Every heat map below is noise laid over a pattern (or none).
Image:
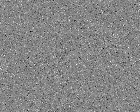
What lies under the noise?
only noise
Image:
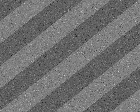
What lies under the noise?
diagonal stripes
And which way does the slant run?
bottom left to top right
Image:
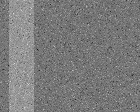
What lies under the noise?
one vertical stripe
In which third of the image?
left
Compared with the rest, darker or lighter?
lighter
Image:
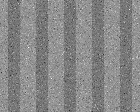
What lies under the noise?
vertical stripes
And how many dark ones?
5
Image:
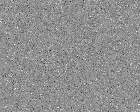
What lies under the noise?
only noise
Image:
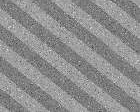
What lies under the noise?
diagonal stripes
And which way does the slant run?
top left to bottom right
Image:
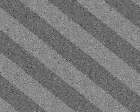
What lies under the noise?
diagonal stripes
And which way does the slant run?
top left to bottom right
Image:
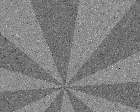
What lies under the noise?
spokes from one point
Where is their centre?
bottom middle
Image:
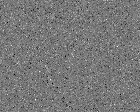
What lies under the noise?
only noise
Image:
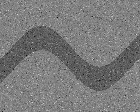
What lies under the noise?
a wavy band
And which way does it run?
left to right
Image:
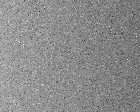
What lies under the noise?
a smooth slope
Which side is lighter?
left
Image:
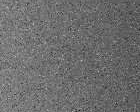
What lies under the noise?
a smooth slope
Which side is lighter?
left
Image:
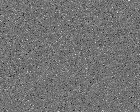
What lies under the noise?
only noise
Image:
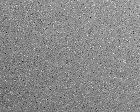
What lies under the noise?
a smooth slope
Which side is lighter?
top right
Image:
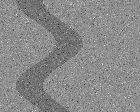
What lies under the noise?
a wavy band
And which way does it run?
top to bottom
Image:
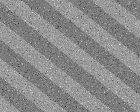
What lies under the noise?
diagonal stripes
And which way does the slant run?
top left to bottom right
